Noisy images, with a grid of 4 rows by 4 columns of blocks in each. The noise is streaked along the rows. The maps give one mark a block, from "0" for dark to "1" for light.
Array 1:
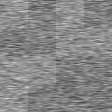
1 0 1 0
0 0 1 1
1 1 0 0
1 0 0 0
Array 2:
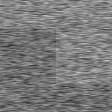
1 1 1 1
0 0 1 1
0 0 1 1
0 0 0 0
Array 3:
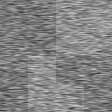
0 0 1 1
0 0 1 1
0 1 0 0
0 1 1 0
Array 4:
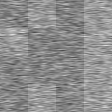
0 1 0 1
1 0 0 1
0 0 0 1
0 1 0 1
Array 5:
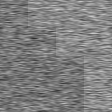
0 1 1 1
0 0 1 1
0 0 0 1
0 0 0 1
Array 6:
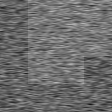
0 1 1 1
0 1 1 1
0 1 1 0
0 0 0 0
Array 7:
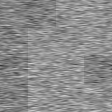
0 0 1 1
0 1 1 1
0 1 1 0
0 1 1 1
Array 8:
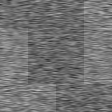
0 0 0 1
1 0 0 1
1 0 0 1
1 1 0 0
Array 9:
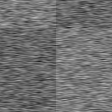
1 1 0 0
0 0 1 1
0 0 1 1
0 0 1 1
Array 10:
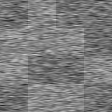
0 1 0 0
1 1 1 0
1 0 0 1
0 1 1 0
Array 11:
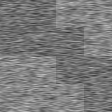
0 0 1 1
0 0 0 1
1 1 0 0
1 1 1 0
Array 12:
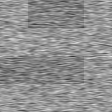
1 0 0 1
1 1 1 1
0 0 0 1
1 1 1 1
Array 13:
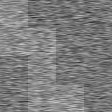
1 0 0 0
1 1 0 0
0 1 0 0
0 1 1 0
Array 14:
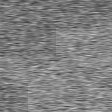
0 0 0 0
0 0 1 1
1 1 1 1
0 1 1 1
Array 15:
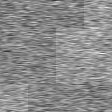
0 0 0 1
0 0 1 1
0 0 1 1
1 0 0 0
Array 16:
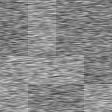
0 1 0 0
0 1 0 0
1 1 1 0
1 0 0 1
